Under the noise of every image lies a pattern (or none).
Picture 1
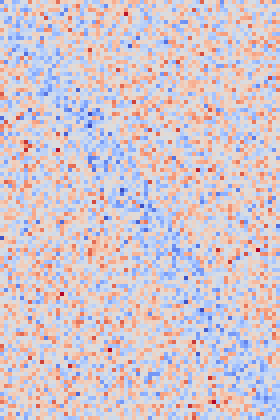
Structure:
a diagonal band
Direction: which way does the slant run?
top left to bottom right
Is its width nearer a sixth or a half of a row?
a sixth
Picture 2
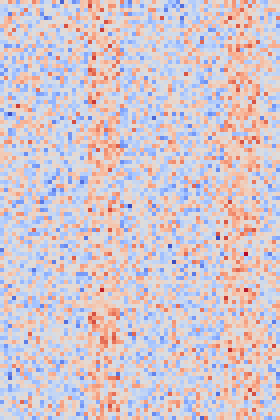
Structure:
bands of columns
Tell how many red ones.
2
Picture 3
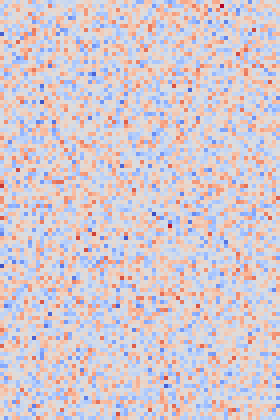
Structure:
only noise
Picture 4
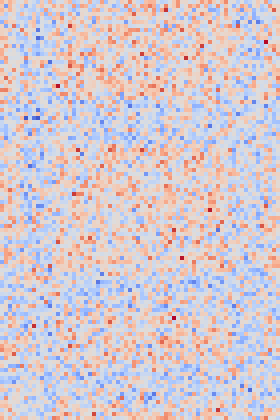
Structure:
bands of rows crossing bands of columns
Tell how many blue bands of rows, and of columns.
3 and 2
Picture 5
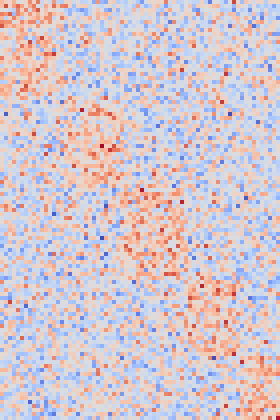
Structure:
blocks along the diagonal
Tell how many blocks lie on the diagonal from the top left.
5
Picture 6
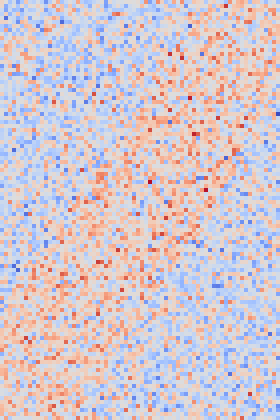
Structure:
a diagonal band
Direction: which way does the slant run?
bottom left to top right
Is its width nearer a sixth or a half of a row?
a half
